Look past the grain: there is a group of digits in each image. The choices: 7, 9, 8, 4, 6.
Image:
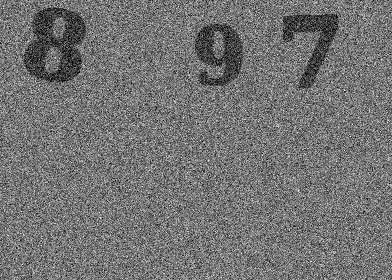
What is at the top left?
8
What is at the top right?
7
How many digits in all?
3
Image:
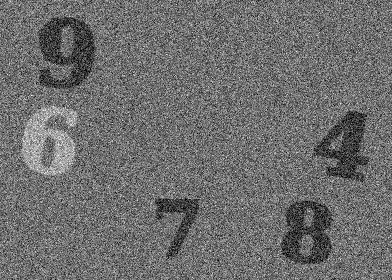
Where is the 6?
middle left
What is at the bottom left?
nothing
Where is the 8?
bottom right
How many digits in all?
5
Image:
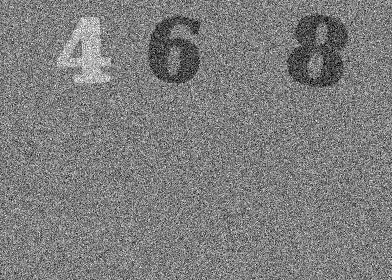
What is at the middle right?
nothing
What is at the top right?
8
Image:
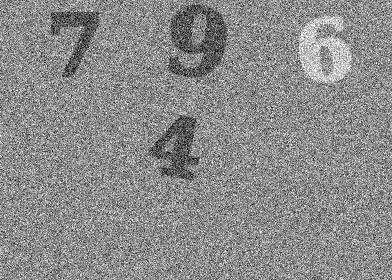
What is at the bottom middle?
nothing
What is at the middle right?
nothing
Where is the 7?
top left
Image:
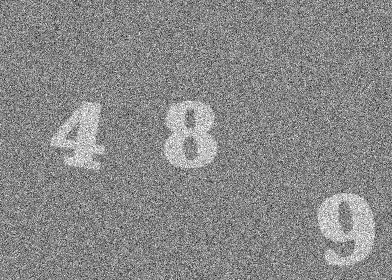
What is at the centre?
8
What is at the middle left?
4
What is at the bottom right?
9
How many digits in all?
3
